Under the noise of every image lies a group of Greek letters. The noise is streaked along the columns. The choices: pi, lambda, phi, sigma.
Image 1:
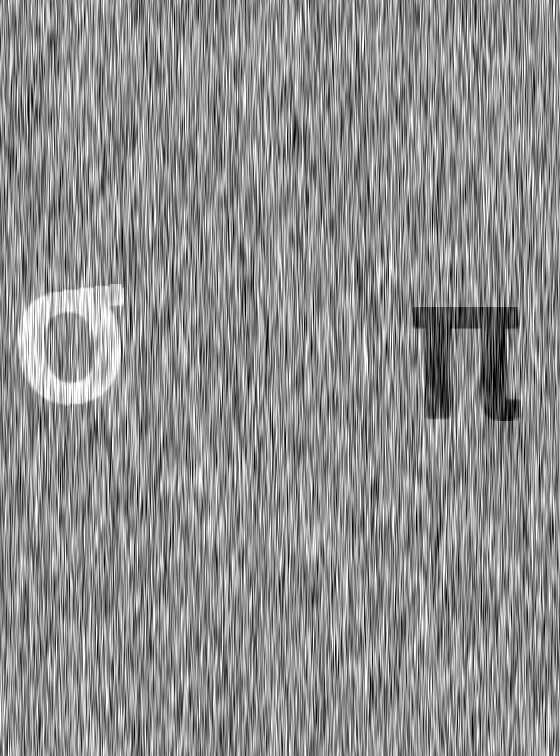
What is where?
middle left: light sigma; middle right: dark pi
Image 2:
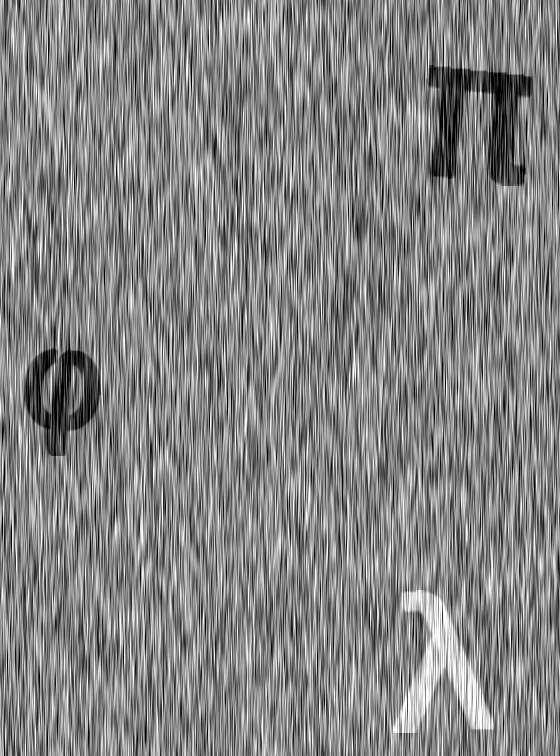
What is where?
top right: dark pi; middle left: dark phi; bottom right: light lambda
